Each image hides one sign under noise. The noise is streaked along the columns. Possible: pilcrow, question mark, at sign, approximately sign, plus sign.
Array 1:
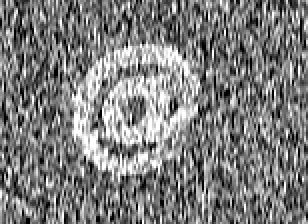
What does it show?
light at sign
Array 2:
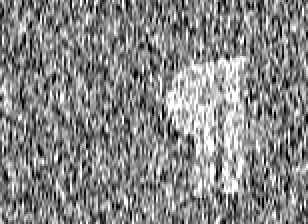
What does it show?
light pilcrow
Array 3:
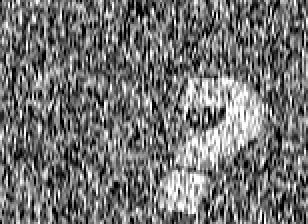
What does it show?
light question mark
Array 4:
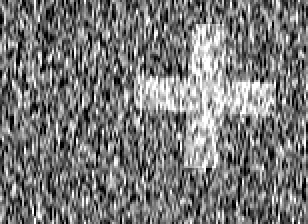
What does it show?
light plus sign
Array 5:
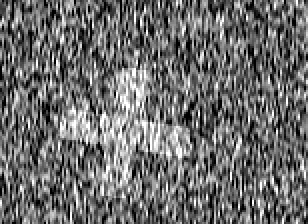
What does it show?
light plus sign
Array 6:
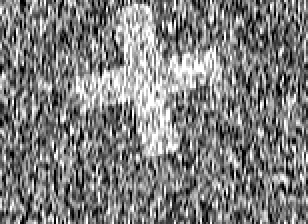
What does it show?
light plus sign
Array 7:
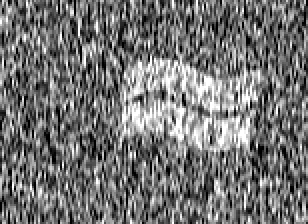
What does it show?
light approximately sign
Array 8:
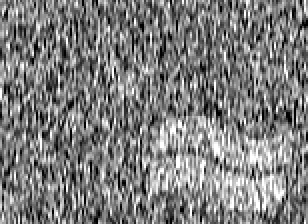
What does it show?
light approximately sign
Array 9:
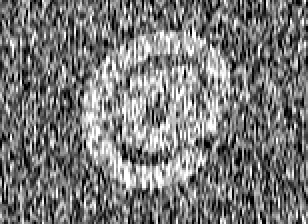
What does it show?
light at sign
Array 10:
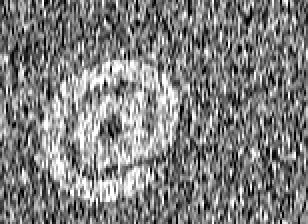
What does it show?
light at sign
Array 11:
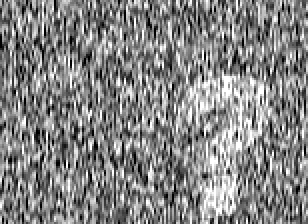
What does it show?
light question mark
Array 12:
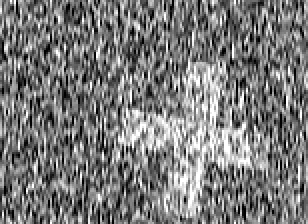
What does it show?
light plus sign
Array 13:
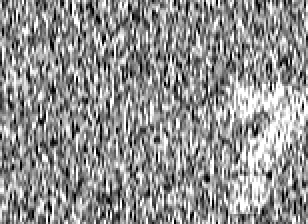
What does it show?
light question mark
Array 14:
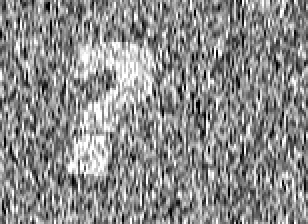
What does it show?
light question mark
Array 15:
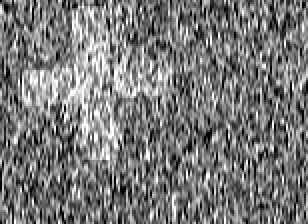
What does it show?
light plus sign
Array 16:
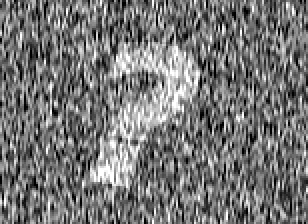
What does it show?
light question mark
